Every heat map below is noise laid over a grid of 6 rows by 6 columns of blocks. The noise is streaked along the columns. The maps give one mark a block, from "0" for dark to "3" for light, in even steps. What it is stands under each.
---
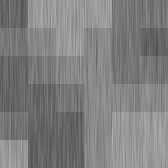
033311
123210
012211
001222
100233
300233
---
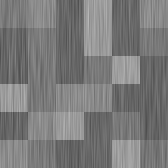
120302
010301
010130
312200
023010
210031
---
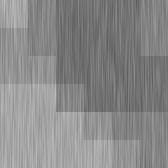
310001
210001
220000
331000
333211
333321
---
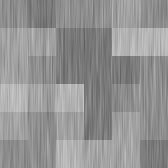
101121
220033
210001
323011
212021
113220
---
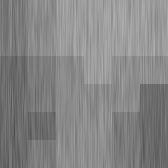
123333
123333
012322
012220
002210
012210
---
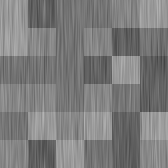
301123
321201
111030
221210
132303
203102
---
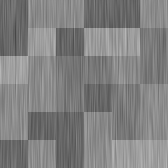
022002
030331
321121
221012
200212
020233
